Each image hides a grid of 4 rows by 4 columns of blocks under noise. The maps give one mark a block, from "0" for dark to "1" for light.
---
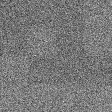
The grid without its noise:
0 0 0 1
0 1 0 1
1 0 0 0
1 1 1 1
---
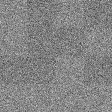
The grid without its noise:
1 0 1 0
1 0 0 1
0 0 1 0
1 1 1 1
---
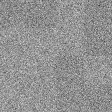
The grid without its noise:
0 0 1 0
1 1 1 0
1 1 0 1
1 1 0 0
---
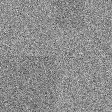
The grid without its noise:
1 1 0 1
1 1 1 1
0 0 1 1
0 0 1 1
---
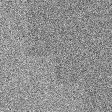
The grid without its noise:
1 0 0 0
1 0 0 0
1 1 0 0
1 1 1 0
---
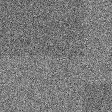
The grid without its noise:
0 0 0 1
0 0 0 1
1 1 1 1
1 1 1 0
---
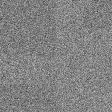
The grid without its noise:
0 0 1 0
0 0 1 1
1 1 1 1
0 0 1 1
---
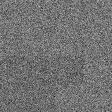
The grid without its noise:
1 1 1 1
1 1 1 1
0 0 0 1
0 0 1 1
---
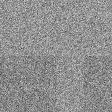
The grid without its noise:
1 1 1 1
1 1 1 1
0 0 1 0
0 0 1 0
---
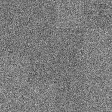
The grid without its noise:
0 0 1 0
0 0 0 1
1 0 0 1
1 1 0 1
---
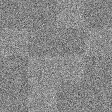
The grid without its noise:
0 0 1 0
1 0 0 1
0 1 1 0
0 1 0 0
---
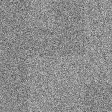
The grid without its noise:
0 1 0 1
0 0 0 1
0 1 1 1
0 1 1 0
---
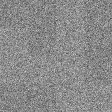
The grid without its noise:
0 0 1 0
1 0 1 0
1 1 1 0
0 0 1 1
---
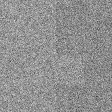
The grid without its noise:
1 1 0 0
1 1 0 0
1 1 1 0
1 1 0 0
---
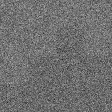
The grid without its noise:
1 1 1 1
1 1 0 1
1 0 0 0
0 0 0 0
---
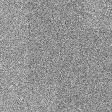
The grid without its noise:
1 0 0 1
1 0 0 0
1 0 0 0
1 1 0 0
